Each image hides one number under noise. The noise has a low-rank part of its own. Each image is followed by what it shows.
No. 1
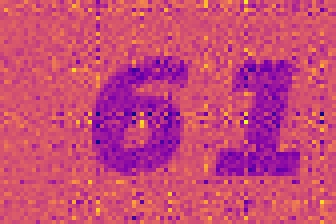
61
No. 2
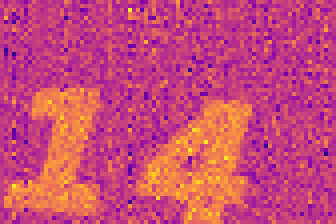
14
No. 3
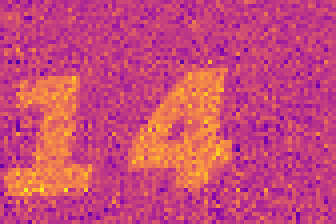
14
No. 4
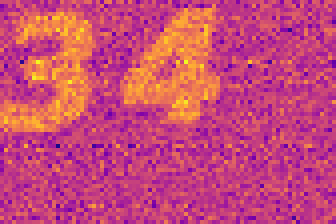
34
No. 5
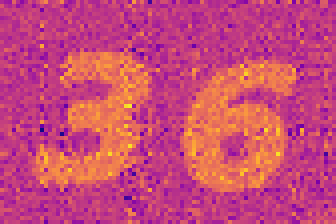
36
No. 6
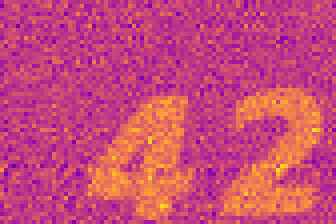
42
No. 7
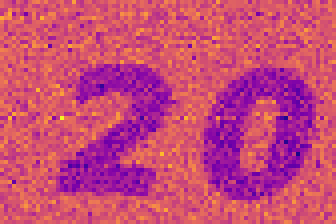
20
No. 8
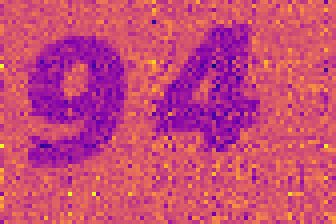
94
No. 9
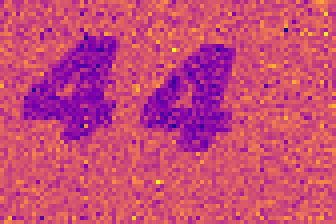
44
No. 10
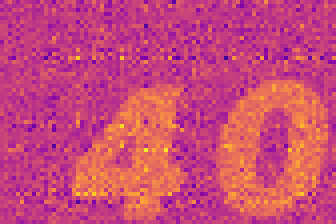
40
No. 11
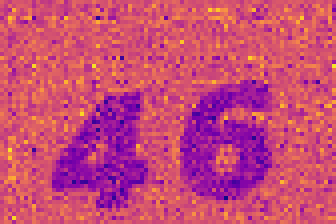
46
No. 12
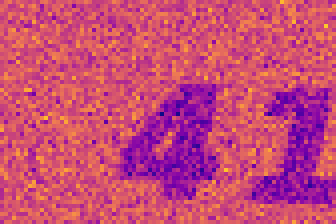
41
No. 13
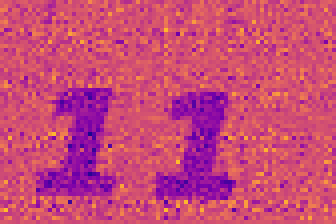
11
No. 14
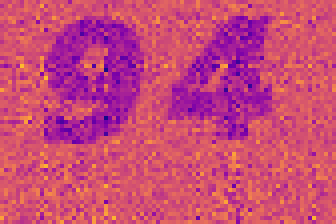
94
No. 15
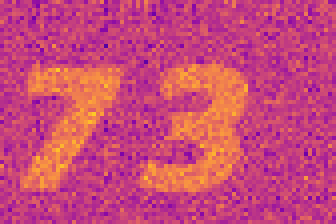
73
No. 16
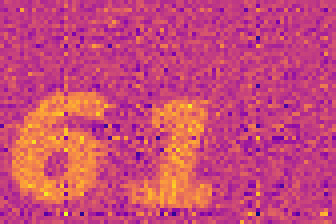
61
